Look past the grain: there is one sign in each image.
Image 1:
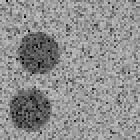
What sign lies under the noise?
colon
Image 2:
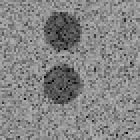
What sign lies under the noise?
colon
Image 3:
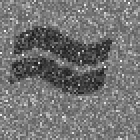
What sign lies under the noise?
approximately sign
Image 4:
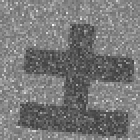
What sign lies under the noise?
plus-minus sign
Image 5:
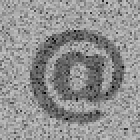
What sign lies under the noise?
at sign
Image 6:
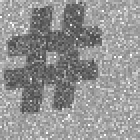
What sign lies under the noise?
hash sign
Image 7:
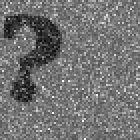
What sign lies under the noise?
question mark
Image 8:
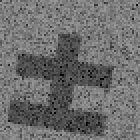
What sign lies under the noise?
plus-minus sign
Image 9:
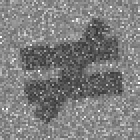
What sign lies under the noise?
not-equal sign
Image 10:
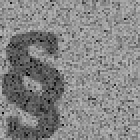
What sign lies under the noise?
section sign
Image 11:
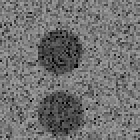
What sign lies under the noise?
colon
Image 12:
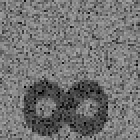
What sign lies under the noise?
infinity sign
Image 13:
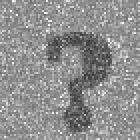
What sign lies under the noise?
question mark
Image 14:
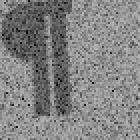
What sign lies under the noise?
pilcrow
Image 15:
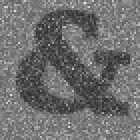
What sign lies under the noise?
ampersand
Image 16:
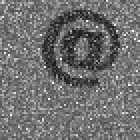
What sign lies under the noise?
at sign
